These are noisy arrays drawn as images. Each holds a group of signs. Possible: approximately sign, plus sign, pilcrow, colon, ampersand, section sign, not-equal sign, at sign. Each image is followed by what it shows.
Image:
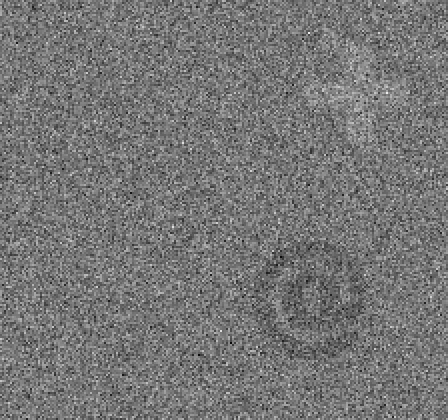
top right: light plus sign; bottom right: dark at sign
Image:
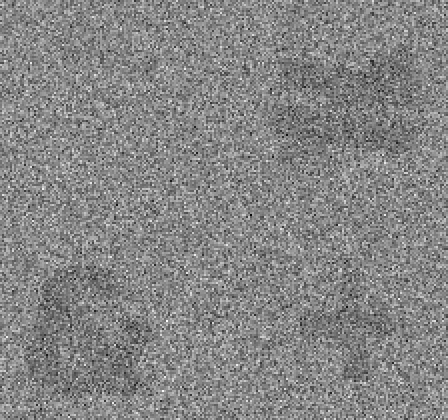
top right: dark not-equal sign; bottom left: dark ampersand; bottom right: dark plus sign
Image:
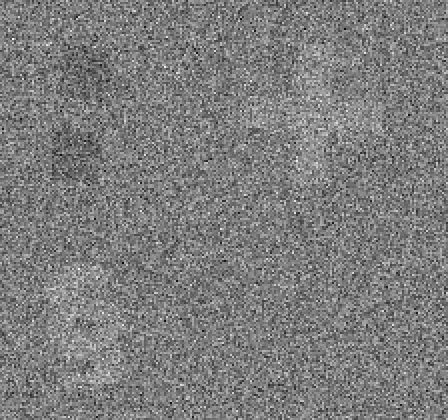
top left: dark colon; top right: light plus sign; bottom left: light section sign
